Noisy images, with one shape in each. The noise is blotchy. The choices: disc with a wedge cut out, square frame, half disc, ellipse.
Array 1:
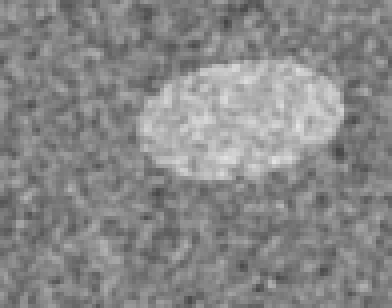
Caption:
light ellipse
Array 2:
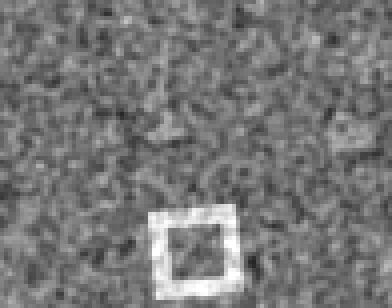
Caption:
light square frame, bottom middle
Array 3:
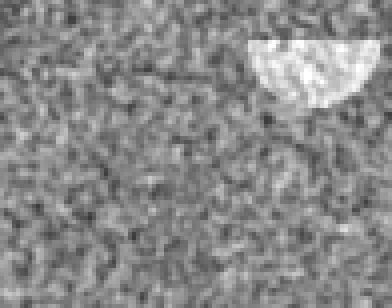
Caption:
light half disc, top right
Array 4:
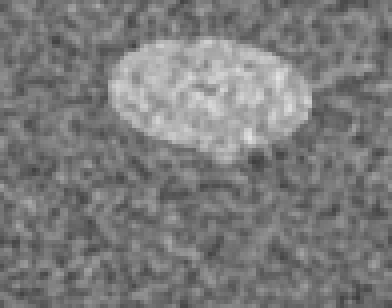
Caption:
light ellipse
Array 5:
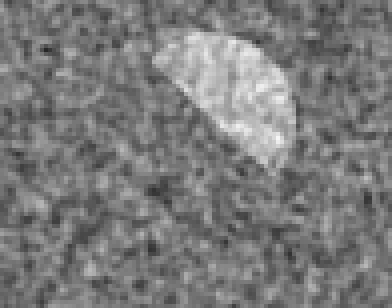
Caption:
light half disc
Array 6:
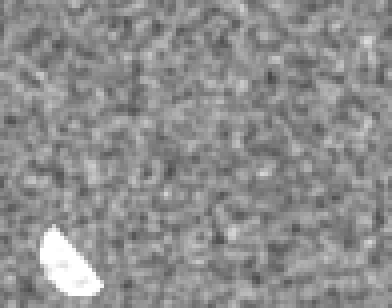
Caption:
light half disc, bottom left
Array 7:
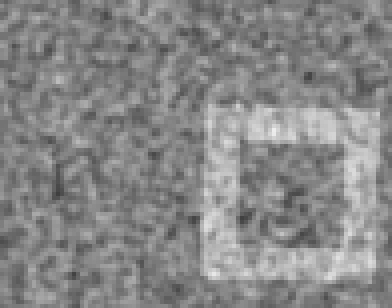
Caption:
light square frame
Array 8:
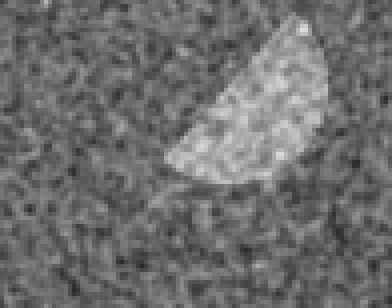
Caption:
light half disc
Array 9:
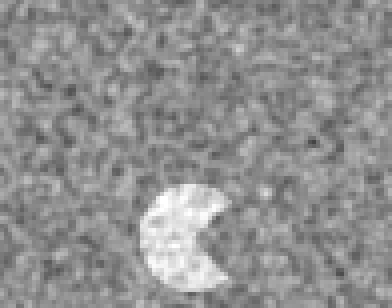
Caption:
light disc with a wedge cut out, bottom middle
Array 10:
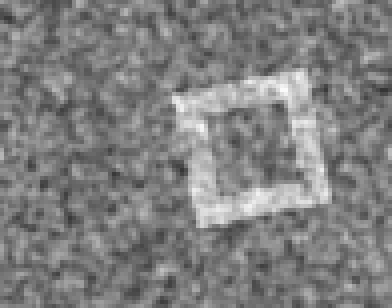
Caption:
light square frame
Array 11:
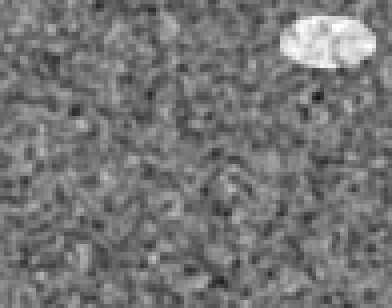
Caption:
light ellipse, top right
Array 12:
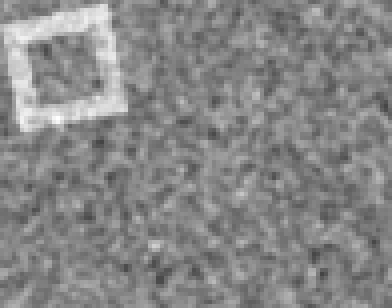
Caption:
light square frame, top left
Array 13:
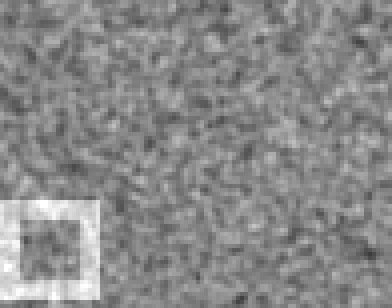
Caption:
light square frame, bottom left
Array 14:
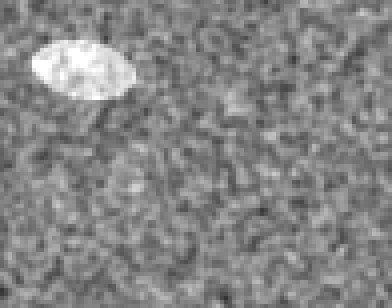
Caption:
light ellipse, top left
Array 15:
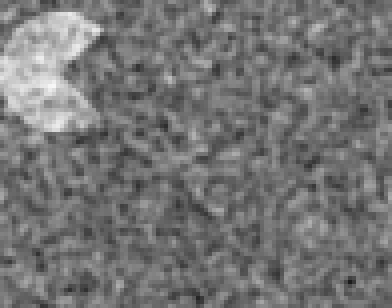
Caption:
light disc with a wedge cut out, top left
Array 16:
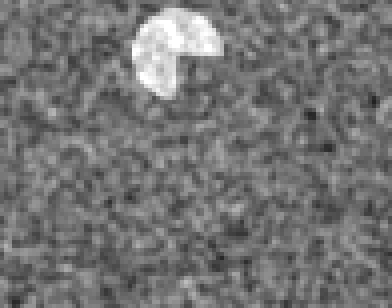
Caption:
light disc with a wedge cut out, top middle
